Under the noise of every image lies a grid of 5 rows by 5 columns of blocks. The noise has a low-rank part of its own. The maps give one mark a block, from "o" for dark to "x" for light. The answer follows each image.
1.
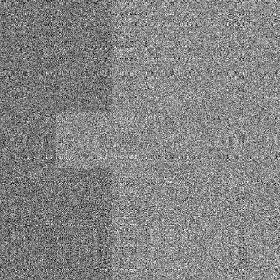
o o x x x
o o x x x
o x x x x
o o x x x
o o x x x
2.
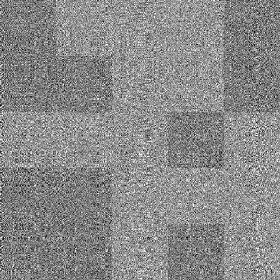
o x x x o
o o x x o
x x x o x
o o x x x
o o x o x
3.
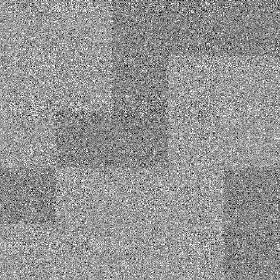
x x o o o
x x o x x
x o o x x
o x x x o
x x x x o
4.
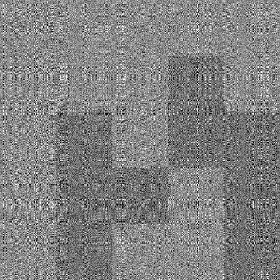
x x x x x
x x x o x
x o x o o
x o o x o
x o x x o
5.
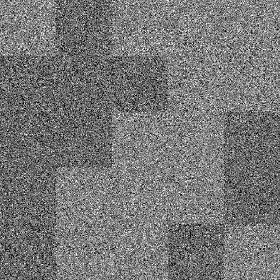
x o x x x
o o o x x
o o x x o
o x x x o
o x x o x
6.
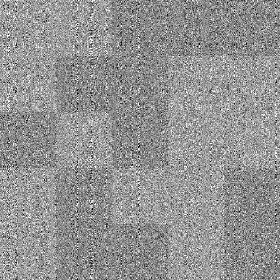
x x o o o
x o o x x
o x o x x
x o x x o
x o o x o
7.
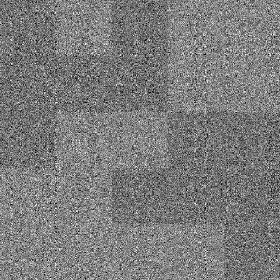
o x o x x
o o o x x
o x x o o
x x o o o
x x x x o
